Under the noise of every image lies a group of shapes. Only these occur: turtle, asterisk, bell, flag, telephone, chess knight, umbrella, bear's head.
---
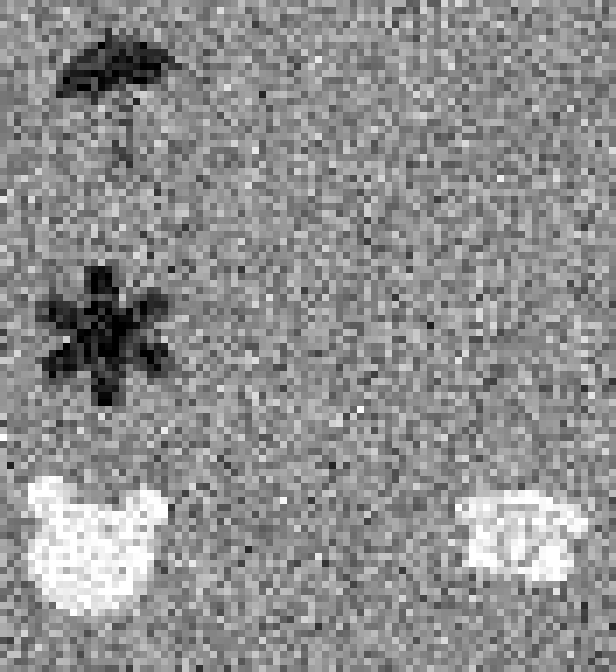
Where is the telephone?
bottom right
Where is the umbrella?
top left
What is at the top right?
nothing
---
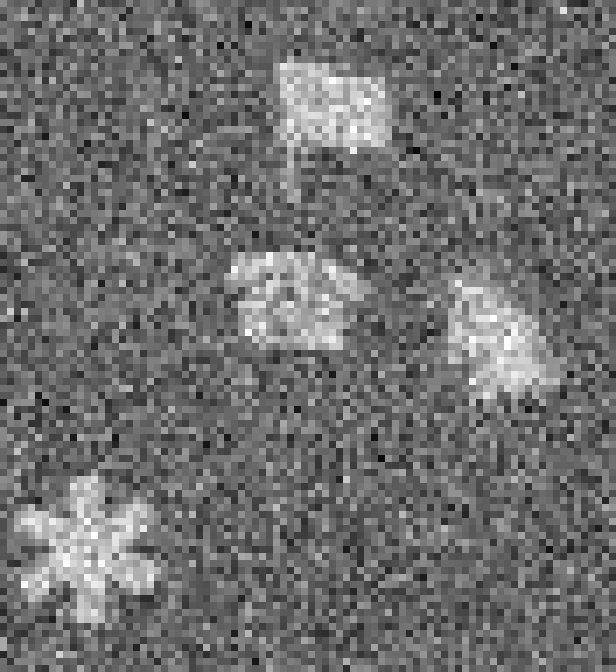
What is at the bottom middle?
nothing
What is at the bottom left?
asterisk
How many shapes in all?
4
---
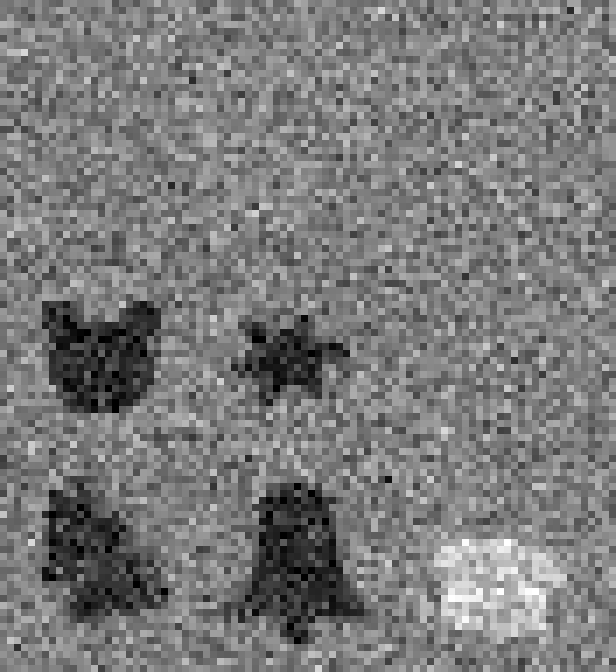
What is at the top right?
nothing
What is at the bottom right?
telephone
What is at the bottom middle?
bell
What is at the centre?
turtle
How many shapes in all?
5
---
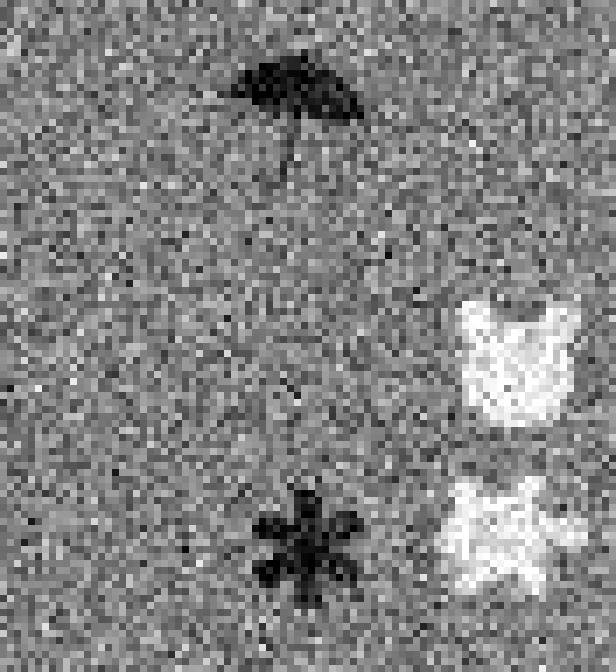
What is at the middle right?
bear's head
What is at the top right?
nothing
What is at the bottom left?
nothing
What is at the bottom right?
turtle
